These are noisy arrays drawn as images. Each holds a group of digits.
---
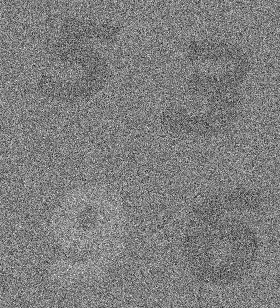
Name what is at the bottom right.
6
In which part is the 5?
top left
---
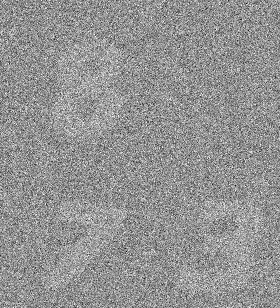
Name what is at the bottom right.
3
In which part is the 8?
top left
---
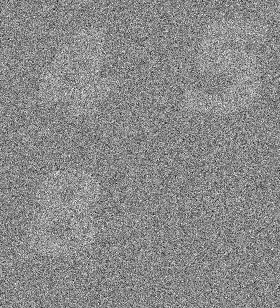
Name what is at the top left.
4
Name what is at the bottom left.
8
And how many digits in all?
3
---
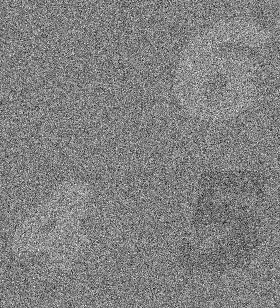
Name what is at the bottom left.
4
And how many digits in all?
3
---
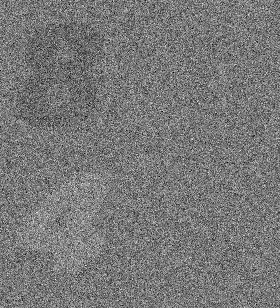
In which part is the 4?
bottom left
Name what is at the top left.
8
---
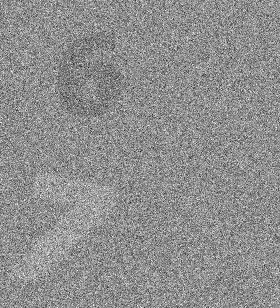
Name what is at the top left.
6
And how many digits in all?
2
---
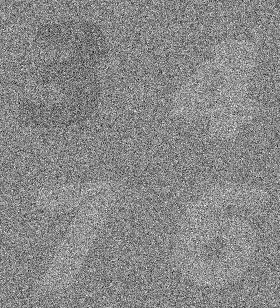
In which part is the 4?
top right
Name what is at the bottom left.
7
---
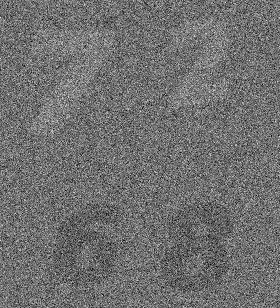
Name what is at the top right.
2
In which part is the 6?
bottom left
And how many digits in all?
4
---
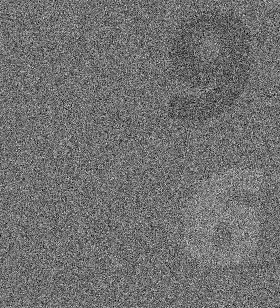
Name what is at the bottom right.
6
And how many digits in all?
2
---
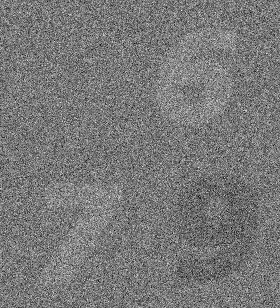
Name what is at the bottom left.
7
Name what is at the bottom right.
9
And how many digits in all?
3
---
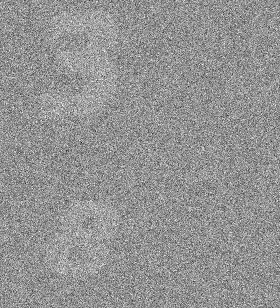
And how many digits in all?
2
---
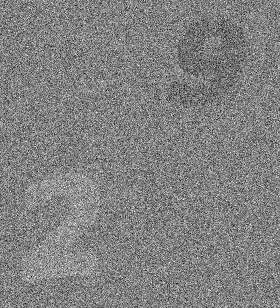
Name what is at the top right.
9
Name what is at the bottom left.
2
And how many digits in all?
2
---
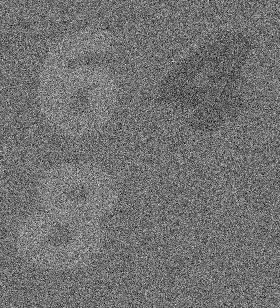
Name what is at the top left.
6
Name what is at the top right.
4
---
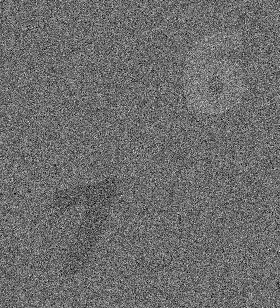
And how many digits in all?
2
